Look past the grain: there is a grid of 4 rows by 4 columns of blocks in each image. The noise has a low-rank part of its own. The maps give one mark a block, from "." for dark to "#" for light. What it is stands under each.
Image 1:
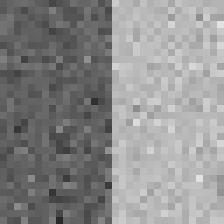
..##
..##
..##
..##
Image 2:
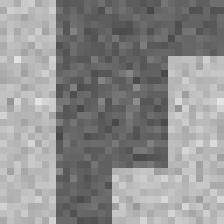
#...
#..#
#..#
#.##
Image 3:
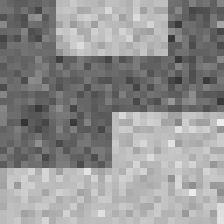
.##.
....
..##
####
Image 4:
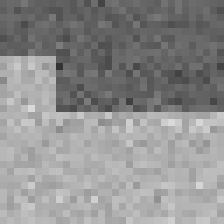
....
#...
####
####
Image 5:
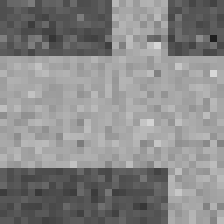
..#.
####
####
...#
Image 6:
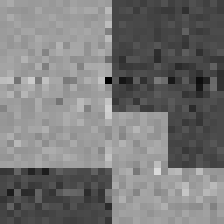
##..
##..
###.
..##
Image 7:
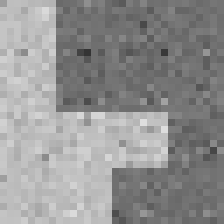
#...
#...
###.
##..
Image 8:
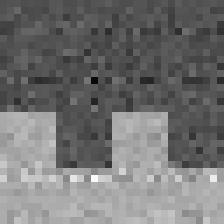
....
....
#.#.
####
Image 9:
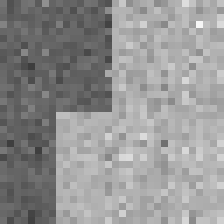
..##
..##
.###
.###
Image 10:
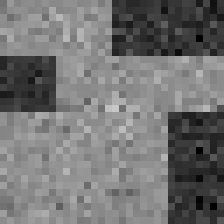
##..
.###
###.
###.
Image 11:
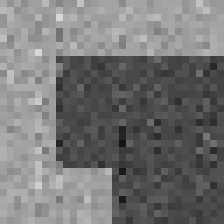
####
#...
#...
##..
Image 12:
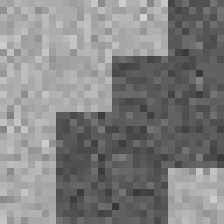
###.
##..
#...
#..#
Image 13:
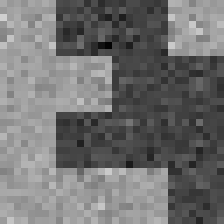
#..#
##..
#...
###.
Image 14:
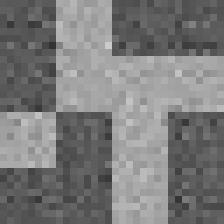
.#..
.###
#.#.
..#.
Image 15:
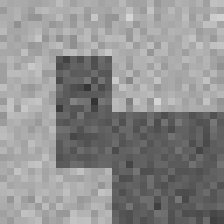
####
#.##
#...
##..
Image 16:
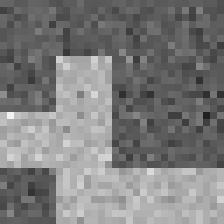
....
.#..
##..
.###
